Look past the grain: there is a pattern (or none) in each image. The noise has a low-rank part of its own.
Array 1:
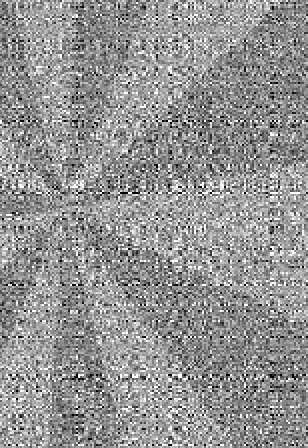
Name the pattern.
spokes from one point
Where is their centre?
middle left
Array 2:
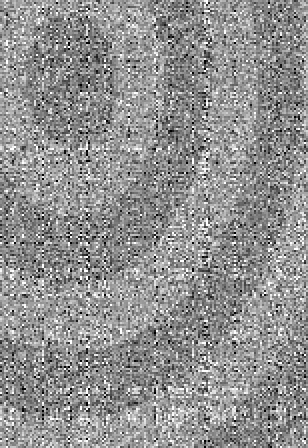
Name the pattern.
rings round one point
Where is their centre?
top left
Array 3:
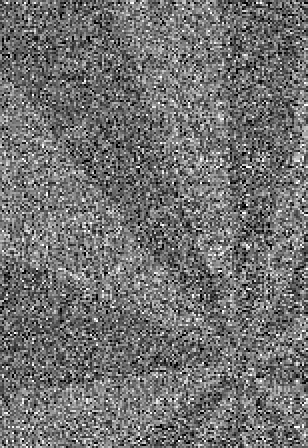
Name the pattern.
spokes from one point
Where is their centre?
bottom right
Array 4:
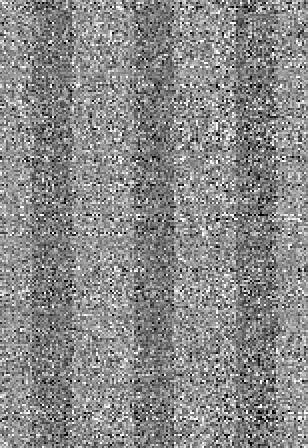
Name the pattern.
vertical stripes
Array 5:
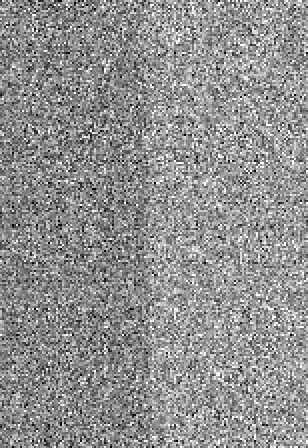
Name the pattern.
a sharp edge
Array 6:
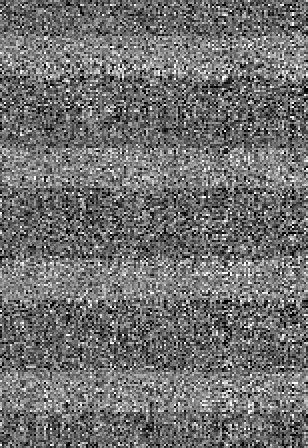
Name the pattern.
horizontal stripes
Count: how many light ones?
4
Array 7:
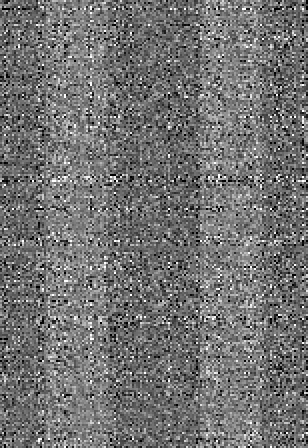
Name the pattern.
vertical stripes
